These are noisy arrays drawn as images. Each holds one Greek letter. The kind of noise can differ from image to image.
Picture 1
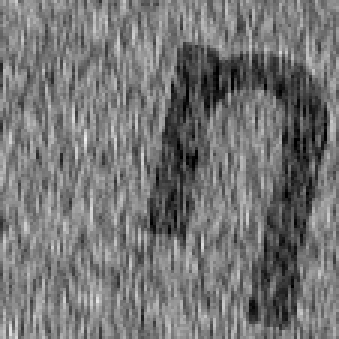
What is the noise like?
streaked along the columns
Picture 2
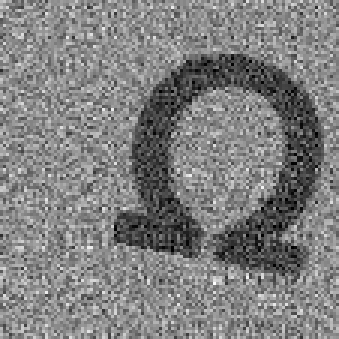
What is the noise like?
low rank plus noise
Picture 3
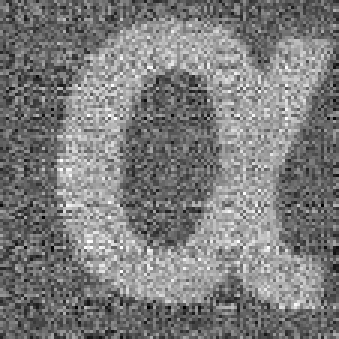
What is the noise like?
low rank plus noise
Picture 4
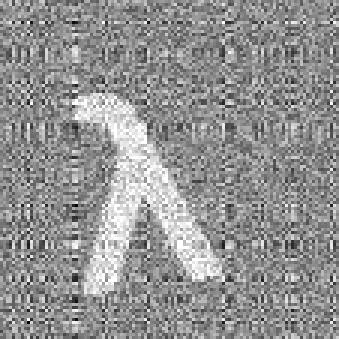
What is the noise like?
low rank plus noise
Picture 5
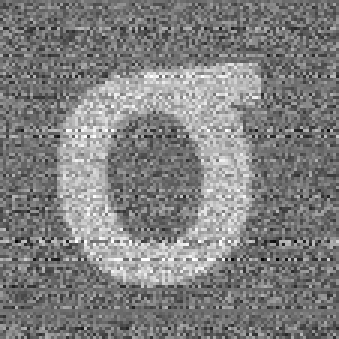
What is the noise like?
rows of uneven size
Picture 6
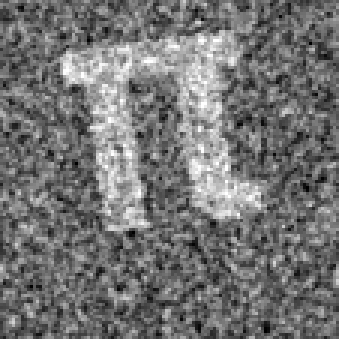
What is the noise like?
blotchy
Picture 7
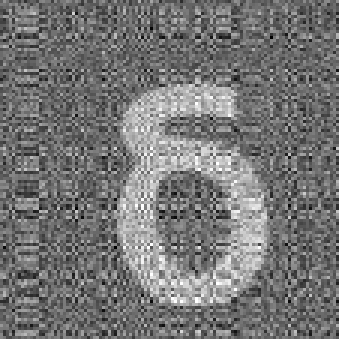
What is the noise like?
low rank plus noise
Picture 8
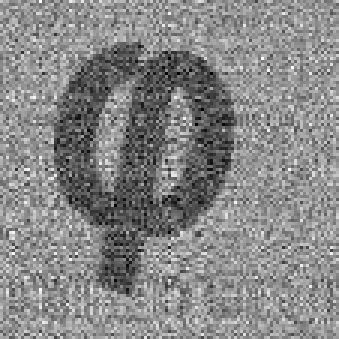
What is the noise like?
low rank plus noise
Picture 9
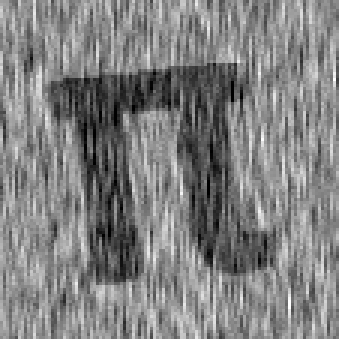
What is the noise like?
streaked along the columns
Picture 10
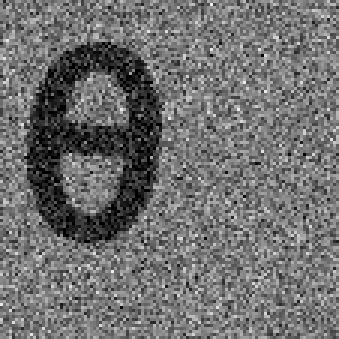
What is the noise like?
independent entries
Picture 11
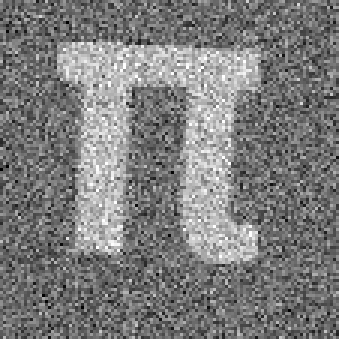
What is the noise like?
independent entries
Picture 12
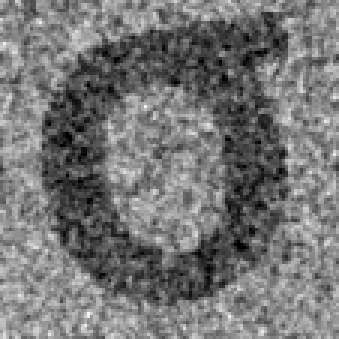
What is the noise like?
blotchy
